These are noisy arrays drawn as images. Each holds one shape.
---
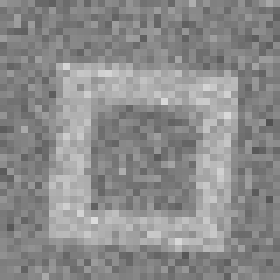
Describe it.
light square frame
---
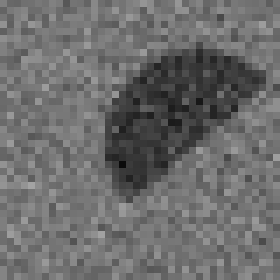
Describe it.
dark half disc
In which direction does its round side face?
up and left
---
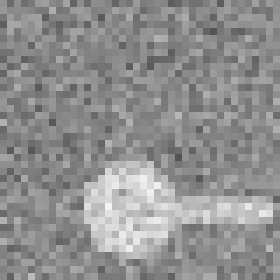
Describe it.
light lollipop
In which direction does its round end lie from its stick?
left
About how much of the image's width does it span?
two thirds
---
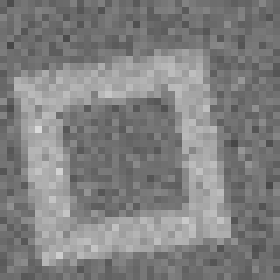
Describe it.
light square frame
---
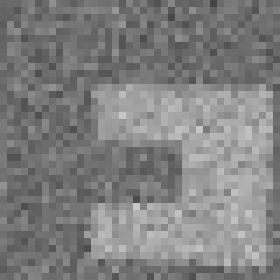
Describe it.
light square with a notch
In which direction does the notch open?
left
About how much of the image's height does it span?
two thirds
